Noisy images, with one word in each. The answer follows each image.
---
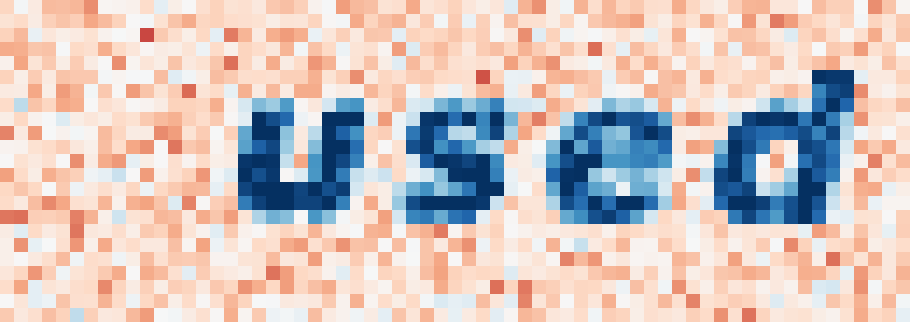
used
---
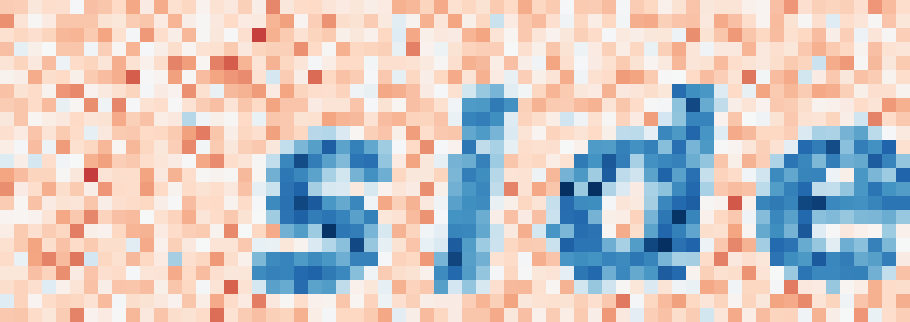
side
